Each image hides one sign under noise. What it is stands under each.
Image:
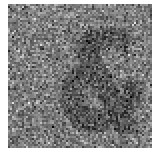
ampersand
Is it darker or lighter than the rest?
darker
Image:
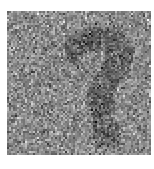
question mark
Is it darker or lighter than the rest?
darker
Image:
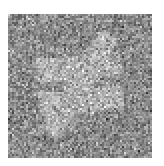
not-equal sign
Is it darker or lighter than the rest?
lighter
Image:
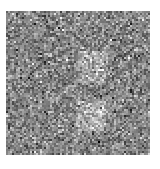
colon
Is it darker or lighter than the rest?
lighter
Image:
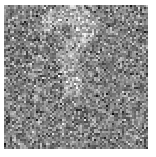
question mark
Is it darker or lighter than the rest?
lighter
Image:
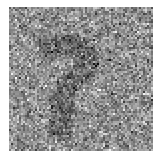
question mark
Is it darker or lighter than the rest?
darker
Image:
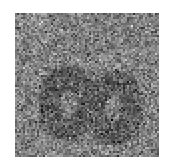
infinity sign
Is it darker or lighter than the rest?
darker
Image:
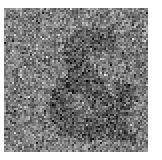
ampersand
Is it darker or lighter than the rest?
darker
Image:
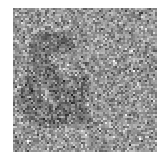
ampersand
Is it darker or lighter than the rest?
darker
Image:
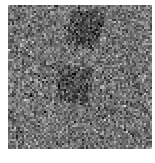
colon
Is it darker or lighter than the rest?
darker
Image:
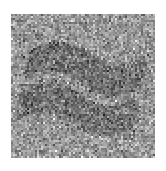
approximately sign
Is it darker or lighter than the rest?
darker
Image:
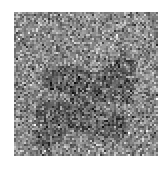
not-equal sign
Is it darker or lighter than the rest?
darker
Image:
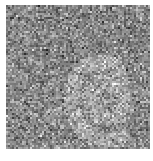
at sign
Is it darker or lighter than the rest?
lighter
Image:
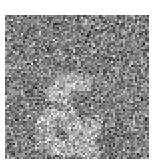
ampersand
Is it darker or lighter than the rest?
lighter
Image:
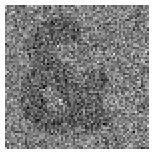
ampersand
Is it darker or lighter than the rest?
darker
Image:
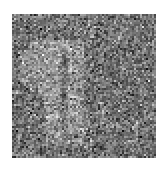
pilcrow
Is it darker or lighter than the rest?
lighter
